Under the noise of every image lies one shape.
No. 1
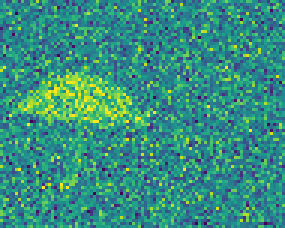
light umbrella
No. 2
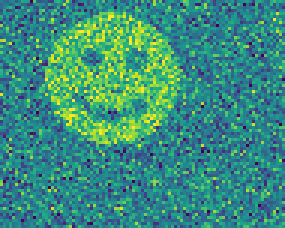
light smiling face
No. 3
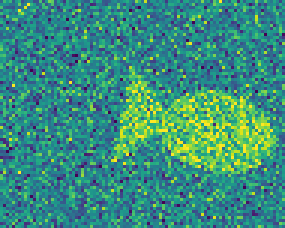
light fish
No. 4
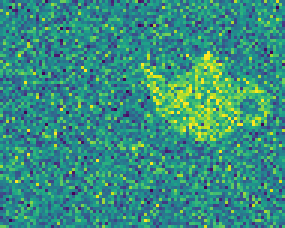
light teapot
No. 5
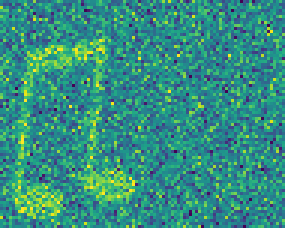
light pair of musical notes
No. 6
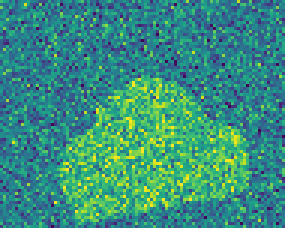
light cloud
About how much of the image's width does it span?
two thirds
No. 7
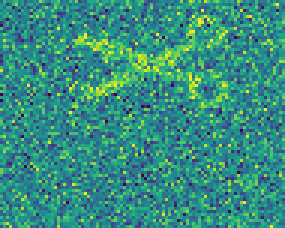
light pair of scissors
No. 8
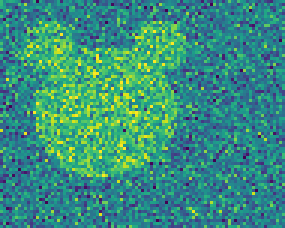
light bear's head
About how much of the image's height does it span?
two thirds
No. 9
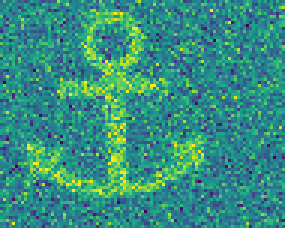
light anchor
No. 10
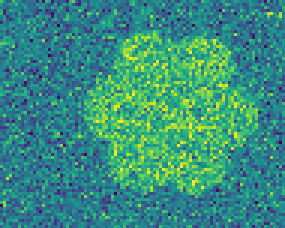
light flower
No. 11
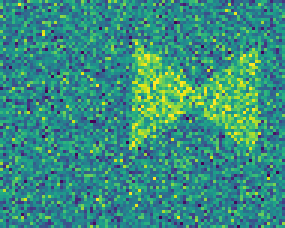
light bow tie
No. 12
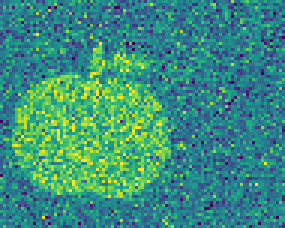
light apple
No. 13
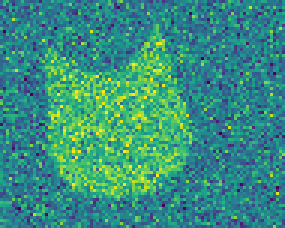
light cat's head
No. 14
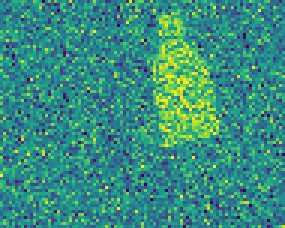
light bottle
